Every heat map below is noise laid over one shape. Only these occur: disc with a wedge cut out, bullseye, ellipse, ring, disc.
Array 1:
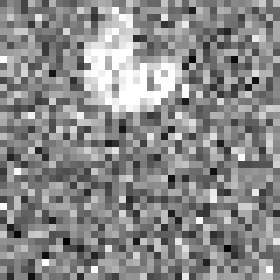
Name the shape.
disc with a wedge cut out
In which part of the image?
top middle
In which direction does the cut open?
up and right
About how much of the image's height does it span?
a third
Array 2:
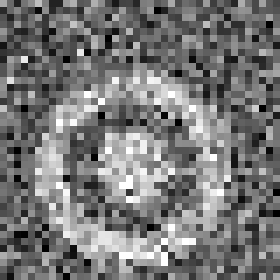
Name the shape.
bullseye
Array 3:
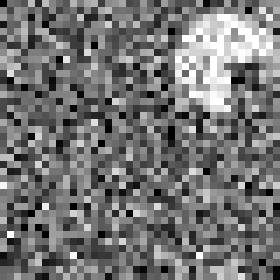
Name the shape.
disc with a wedge cut out
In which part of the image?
top right
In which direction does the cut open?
down and right
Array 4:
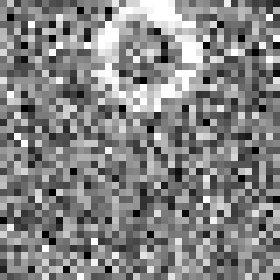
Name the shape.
ring
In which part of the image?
top middle
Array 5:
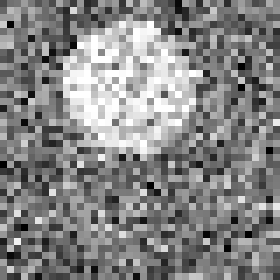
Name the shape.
disc
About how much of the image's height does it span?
half
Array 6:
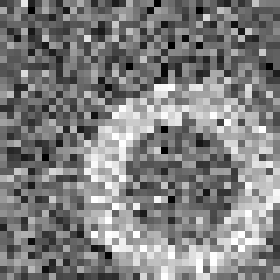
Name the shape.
ring
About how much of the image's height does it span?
two thirds
